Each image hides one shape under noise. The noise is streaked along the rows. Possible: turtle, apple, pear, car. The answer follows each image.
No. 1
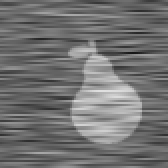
pear
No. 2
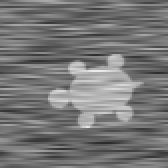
turtle
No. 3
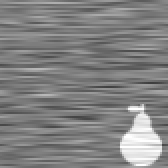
pear
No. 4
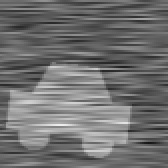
car
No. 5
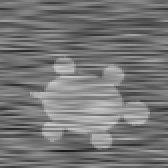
turtle
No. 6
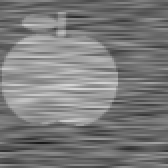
apple
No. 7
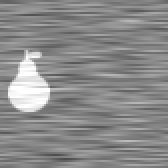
pear
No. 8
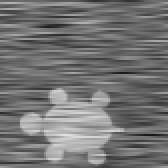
turtle
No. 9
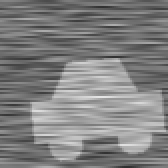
car
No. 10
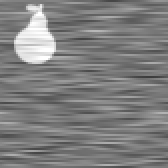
pear
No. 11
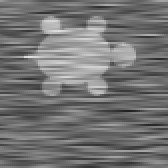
turtle
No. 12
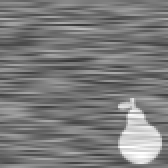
pear
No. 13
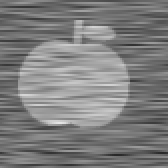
apple
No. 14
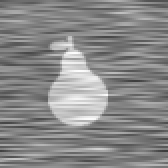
pear
